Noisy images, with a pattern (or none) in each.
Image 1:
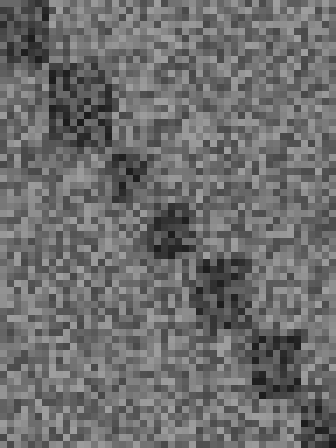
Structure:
blocks along the diagonal
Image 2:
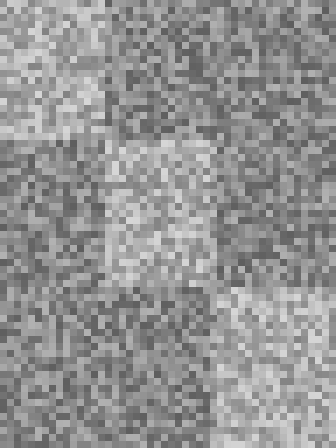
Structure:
blocks along the diagonal
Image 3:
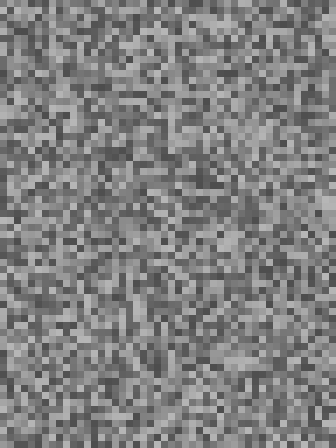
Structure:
only noise
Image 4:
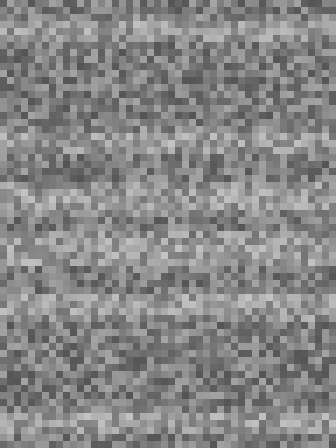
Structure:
bands of rows
